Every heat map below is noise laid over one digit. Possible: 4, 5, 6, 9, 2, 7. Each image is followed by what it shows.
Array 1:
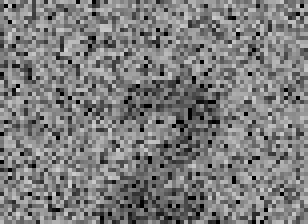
2
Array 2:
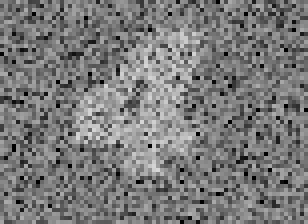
4
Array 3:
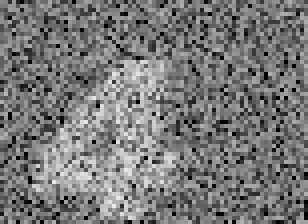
4
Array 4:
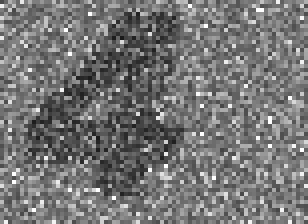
4
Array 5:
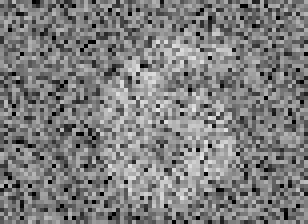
6
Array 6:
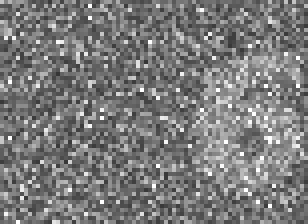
6
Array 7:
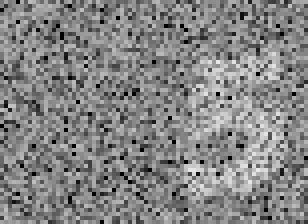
5
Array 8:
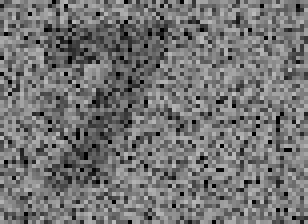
7
